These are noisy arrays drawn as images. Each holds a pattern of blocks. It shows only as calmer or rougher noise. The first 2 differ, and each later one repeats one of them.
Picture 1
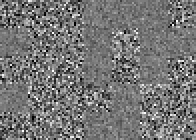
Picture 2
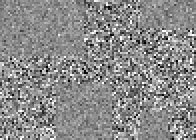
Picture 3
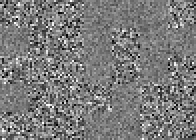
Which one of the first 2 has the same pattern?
1
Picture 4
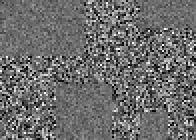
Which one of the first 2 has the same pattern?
2
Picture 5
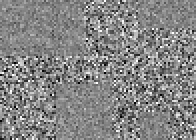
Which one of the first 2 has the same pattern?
2
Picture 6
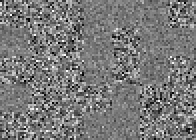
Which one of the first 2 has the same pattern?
1
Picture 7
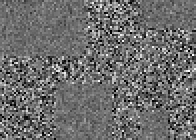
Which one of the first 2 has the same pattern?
2
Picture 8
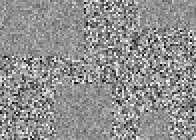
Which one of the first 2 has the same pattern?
2
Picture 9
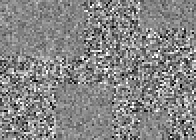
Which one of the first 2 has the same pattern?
2
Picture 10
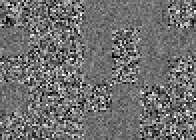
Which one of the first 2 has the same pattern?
1
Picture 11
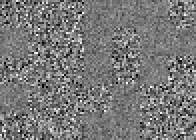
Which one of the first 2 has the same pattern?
1
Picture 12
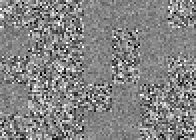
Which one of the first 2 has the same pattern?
1
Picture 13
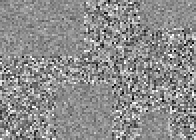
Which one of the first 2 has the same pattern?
2
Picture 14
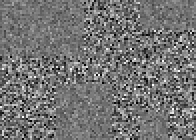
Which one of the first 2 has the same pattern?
2
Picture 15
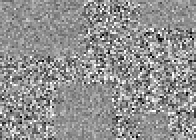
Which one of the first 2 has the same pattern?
2
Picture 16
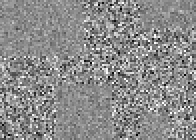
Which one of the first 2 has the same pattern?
2
